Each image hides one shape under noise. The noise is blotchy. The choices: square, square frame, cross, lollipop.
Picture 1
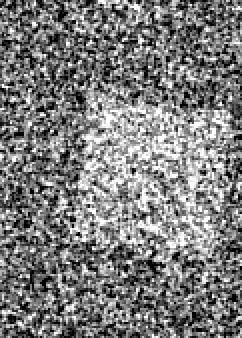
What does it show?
light square
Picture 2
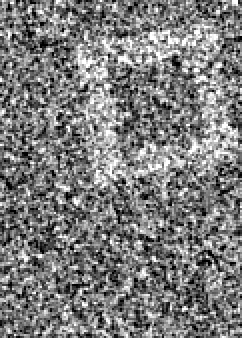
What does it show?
light square frame
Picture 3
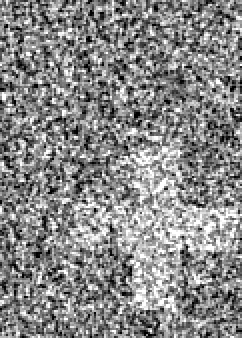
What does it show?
light cross
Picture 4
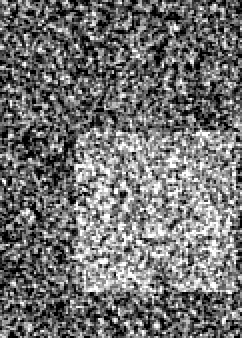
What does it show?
light square
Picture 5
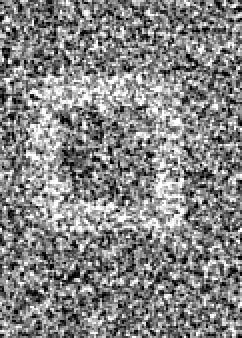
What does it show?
light square frame
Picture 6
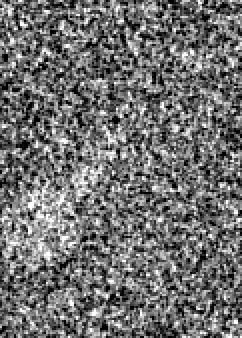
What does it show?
light lollipop
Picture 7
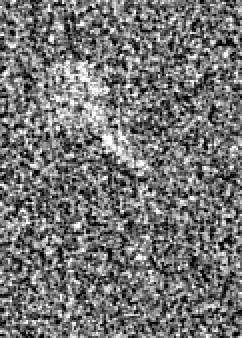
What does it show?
light lollipop
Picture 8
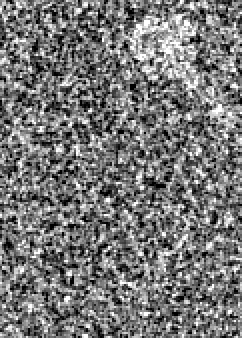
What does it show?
light lollipop, top right
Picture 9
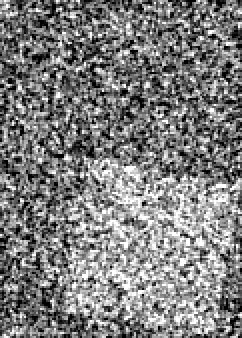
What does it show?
light square
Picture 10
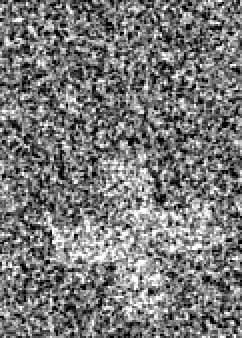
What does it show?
light cross
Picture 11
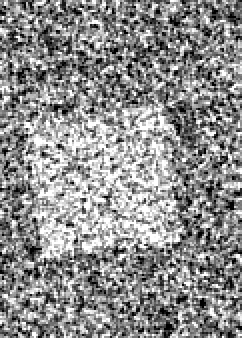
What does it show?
light square
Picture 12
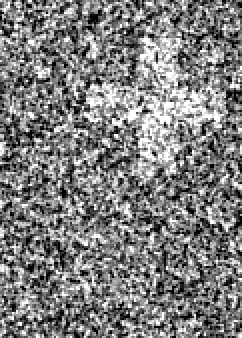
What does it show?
light cross
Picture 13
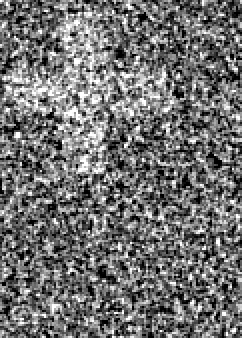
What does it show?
light cross
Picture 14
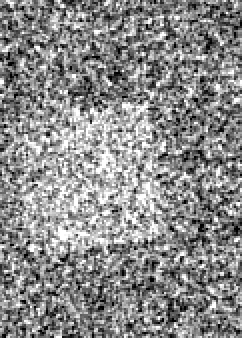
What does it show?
light square
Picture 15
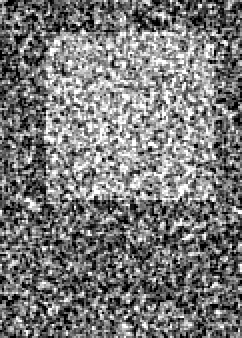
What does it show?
light square
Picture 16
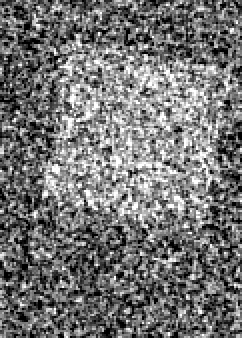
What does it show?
light square
